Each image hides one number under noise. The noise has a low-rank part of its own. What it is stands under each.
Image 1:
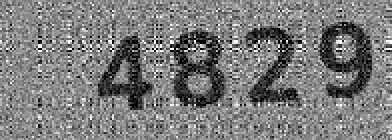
4829
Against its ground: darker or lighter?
darker
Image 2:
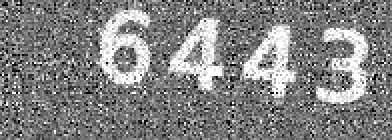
6443
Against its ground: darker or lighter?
lighter
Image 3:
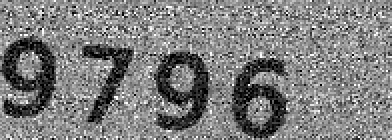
9796
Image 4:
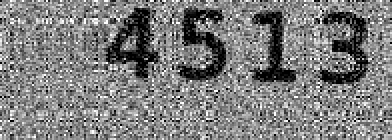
4513
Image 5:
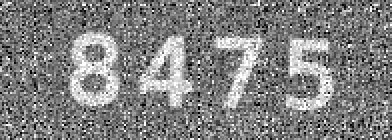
8475
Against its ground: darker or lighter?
lighter
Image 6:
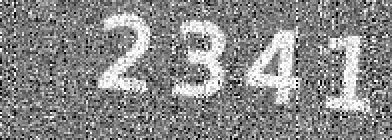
2341
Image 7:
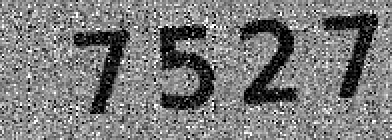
7527
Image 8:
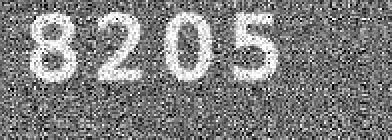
8205
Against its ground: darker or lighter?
lighter
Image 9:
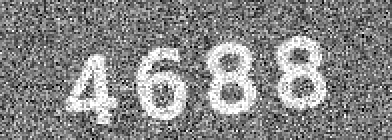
4688
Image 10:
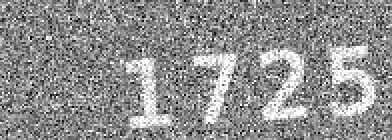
1725
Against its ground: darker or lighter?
lighter
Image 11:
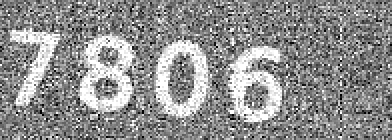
7806
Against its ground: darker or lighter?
lighter
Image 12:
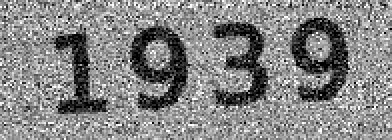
1939
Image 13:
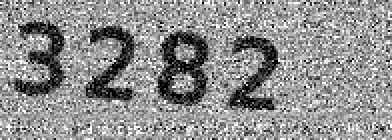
3282
